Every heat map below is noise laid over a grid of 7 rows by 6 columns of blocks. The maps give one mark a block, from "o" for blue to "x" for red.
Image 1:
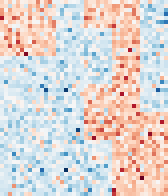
x x o x x o
x x o o x o
o o o o x o
o o o x x o
o o o x x x
o o o o x x
o o o o x x
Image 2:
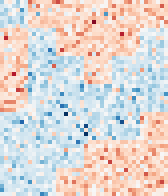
o x x x x x
x o x x x o
x o o x o o
x o o o o o
o o o o o x
o o o x x x
o o x x x x
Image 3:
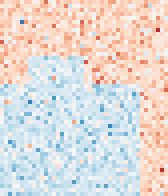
x x x x x x
x x x x x x
x o o x x x
o o o o o x
o o o o o x
o o o o o x
o o o o o x
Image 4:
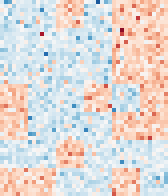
o o x o x x
o o o o x x
o o o o x x
x o o x o x
x o o o x x
o o x o o o
x x o o x o
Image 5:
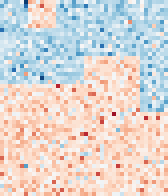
o x o o o o
o o o o o o
o o o x x o
x x x x x o
x x x x x x
x x x x x x
x x x x x x
